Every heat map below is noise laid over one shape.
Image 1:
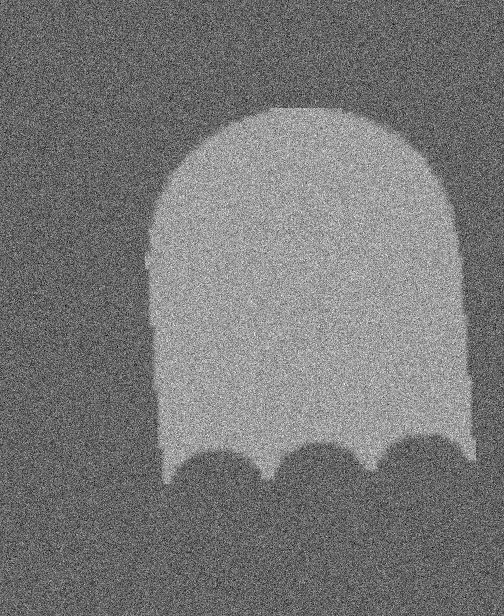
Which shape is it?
ghost
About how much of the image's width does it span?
two thirds
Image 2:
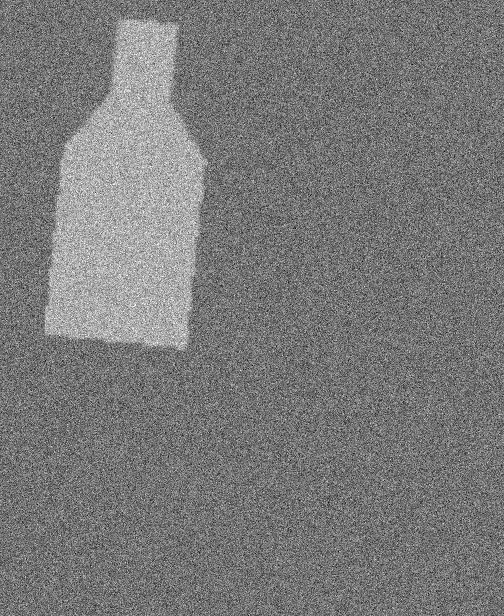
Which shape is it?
bottle
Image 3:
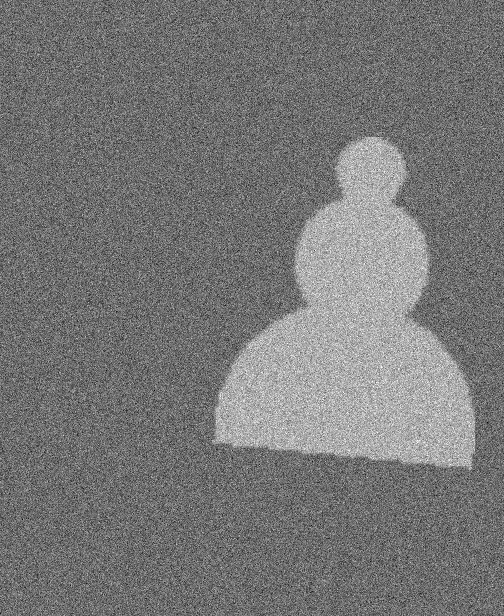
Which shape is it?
chess pawn
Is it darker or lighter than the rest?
lighter
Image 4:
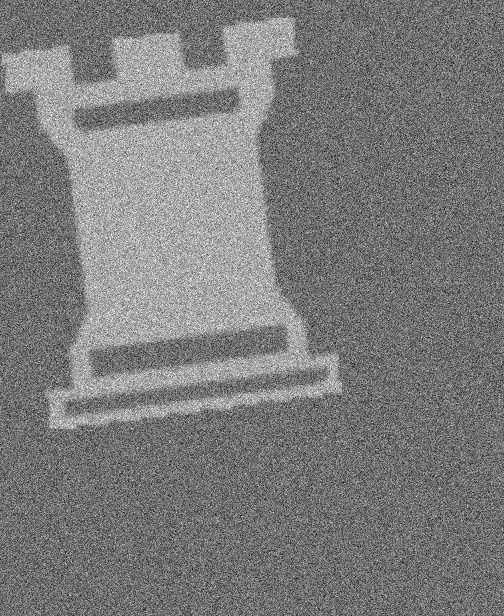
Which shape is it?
chess rook
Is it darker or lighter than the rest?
lighter
